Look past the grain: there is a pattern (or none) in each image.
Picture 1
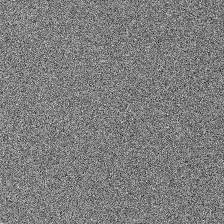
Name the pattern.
a smooth slope
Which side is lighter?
left
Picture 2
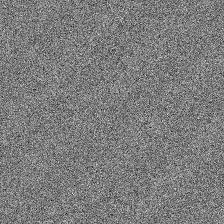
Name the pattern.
diagonal stripes
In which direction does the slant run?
bottom left to top right
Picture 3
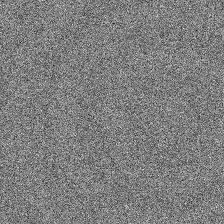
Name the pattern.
rings round one point
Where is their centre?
middle right
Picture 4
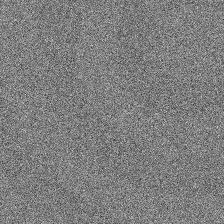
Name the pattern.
rings round one point
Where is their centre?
top right
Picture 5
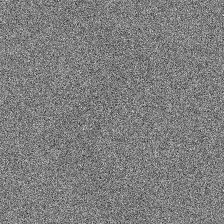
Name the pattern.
a wavy band
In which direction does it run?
top to bottom
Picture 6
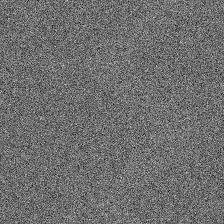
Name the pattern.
a wavy band
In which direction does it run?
top to bottom
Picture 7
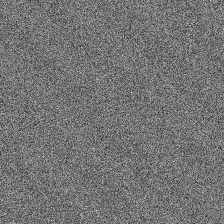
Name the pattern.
diagonal stripes
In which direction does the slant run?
top left to bottom right
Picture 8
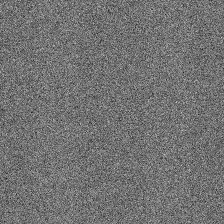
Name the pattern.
vertical stripes
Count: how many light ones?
2
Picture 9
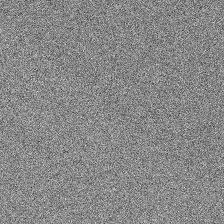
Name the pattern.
a sharp edge
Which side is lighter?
bottom left
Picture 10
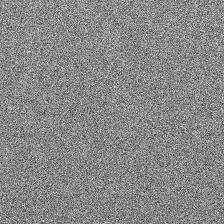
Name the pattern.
a smooth slope
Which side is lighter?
top
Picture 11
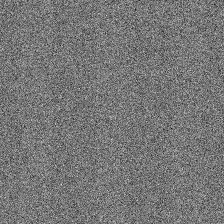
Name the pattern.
vertical stripes
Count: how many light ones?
3
